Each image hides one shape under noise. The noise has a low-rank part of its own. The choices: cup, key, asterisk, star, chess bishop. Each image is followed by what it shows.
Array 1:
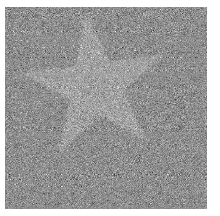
star
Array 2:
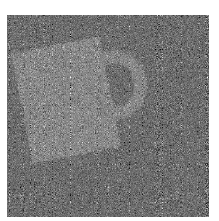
cup
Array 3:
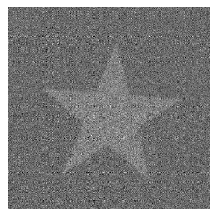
star
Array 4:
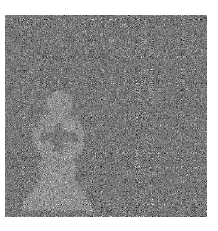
chess bishop
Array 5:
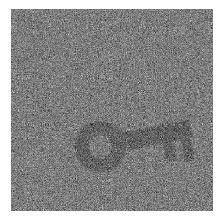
key
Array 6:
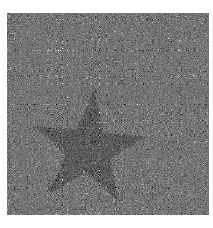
star
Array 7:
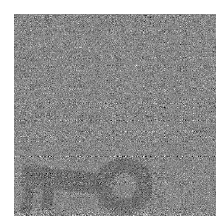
key
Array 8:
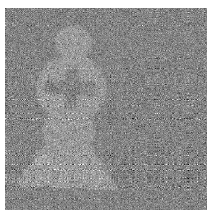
chess bishop
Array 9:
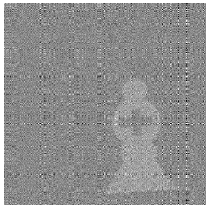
chess bishop
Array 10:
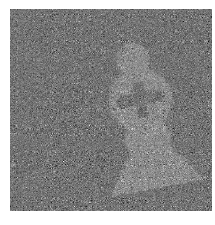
chess bishop
